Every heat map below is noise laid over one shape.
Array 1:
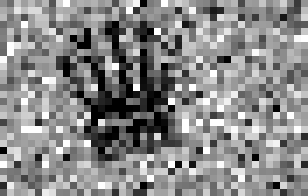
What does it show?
dark chess queen
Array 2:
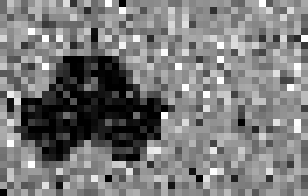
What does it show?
dark car
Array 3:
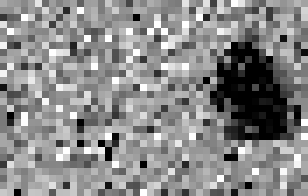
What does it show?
dark chess knight
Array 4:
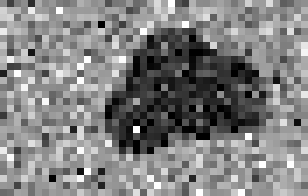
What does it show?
dark cloud
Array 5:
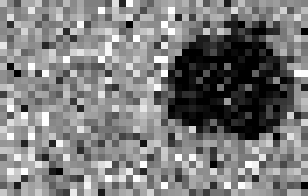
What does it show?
dark apple
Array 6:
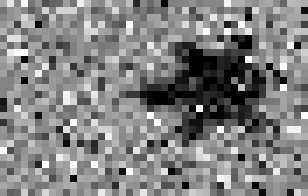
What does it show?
dark turtle
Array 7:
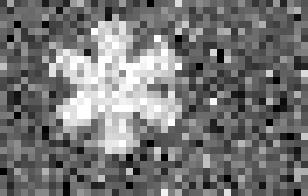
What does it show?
light asterisk
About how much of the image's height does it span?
two thirds
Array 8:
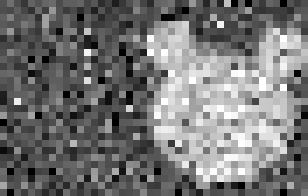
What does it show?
light bear's head
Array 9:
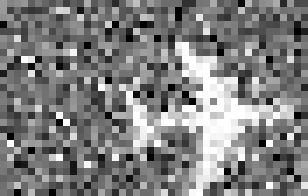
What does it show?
light airplane
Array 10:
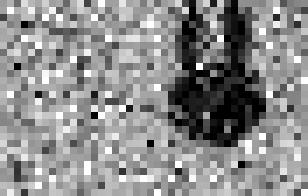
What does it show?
dark rabbit's head
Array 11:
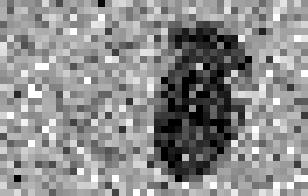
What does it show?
dark footprint
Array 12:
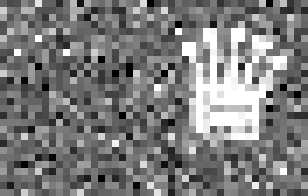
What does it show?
light chess queen
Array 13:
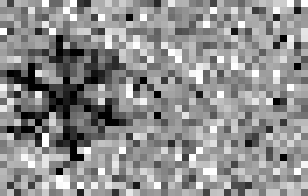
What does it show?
dark snowflake
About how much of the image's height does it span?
two thirds
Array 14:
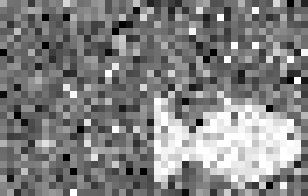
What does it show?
light fish
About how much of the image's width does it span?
half
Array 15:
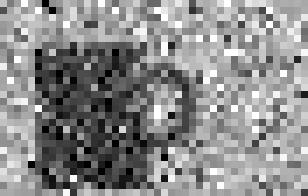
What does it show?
dark cup
